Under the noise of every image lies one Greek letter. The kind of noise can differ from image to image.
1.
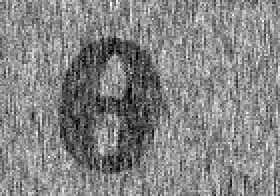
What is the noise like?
streaked along the columns
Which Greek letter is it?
theta
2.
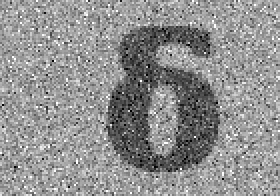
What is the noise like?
heavy tails
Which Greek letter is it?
delta
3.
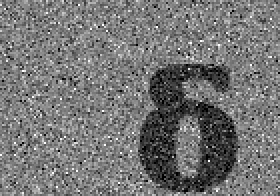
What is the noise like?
heavy tails
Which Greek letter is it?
delta
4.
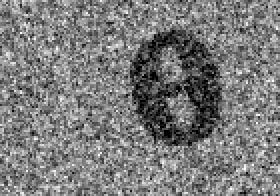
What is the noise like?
blotchy
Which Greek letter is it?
theta
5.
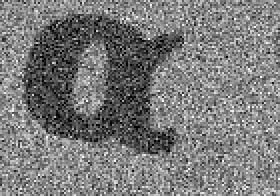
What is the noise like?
low rank plus noise
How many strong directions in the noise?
one
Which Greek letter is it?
alpha
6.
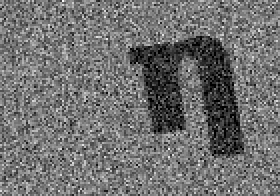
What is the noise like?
low rank plus noise
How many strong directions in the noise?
two
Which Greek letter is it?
eta
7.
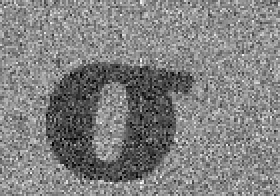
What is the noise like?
low rank plus noise
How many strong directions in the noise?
three or four
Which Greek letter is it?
sigma
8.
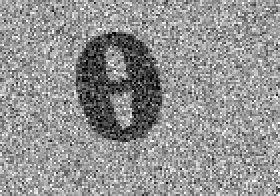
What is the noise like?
independent entries
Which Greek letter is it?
theta
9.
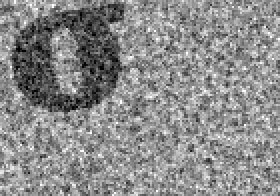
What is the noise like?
blotchy
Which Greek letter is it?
sigma
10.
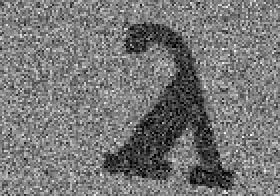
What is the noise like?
low rank plus noise
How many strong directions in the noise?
two
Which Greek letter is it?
lambda
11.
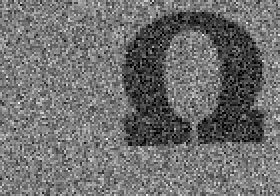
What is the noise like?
independent entries
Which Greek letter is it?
omega
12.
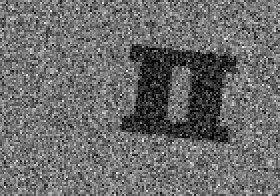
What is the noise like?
independent entries
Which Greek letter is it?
pi
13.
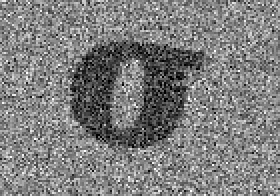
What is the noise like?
low rank plus noise
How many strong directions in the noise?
one
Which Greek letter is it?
sigma
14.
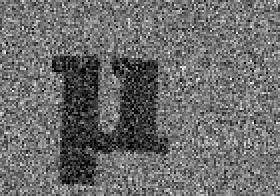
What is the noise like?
low rank plus noise
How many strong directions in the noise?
five to eight
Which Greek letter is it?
mu
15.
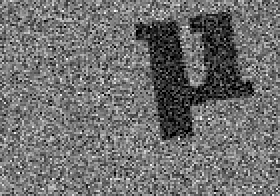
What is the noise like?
low rank plus noise
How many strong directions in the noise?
two
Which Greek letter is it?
mu
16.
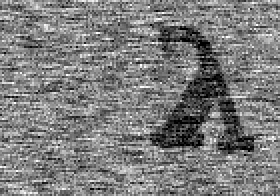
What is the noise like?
streaked along the rows
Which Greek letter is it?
lambda
